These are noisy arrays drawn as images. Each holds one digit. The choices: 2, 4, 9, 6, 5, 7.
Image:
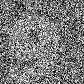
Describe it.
light 9
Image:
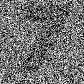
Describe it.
dark 7
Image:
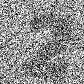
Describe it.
dark 2
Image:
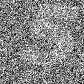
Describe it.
light 5
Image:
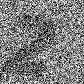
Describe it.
dark 2
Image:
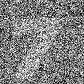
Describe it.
light 7
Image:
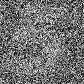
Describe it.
light 5
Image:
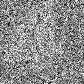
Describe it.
light 4
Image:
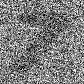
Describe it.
dark 7
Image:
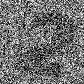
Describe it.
dark 2
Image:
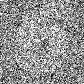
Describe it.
light 6
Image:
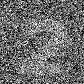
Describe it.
light 2
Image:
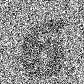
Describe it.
dark 6
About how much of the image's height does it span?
two thirds
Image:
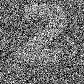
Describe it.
light 2
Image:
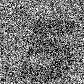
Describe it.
dark 5
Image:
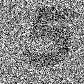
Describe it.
dark 5
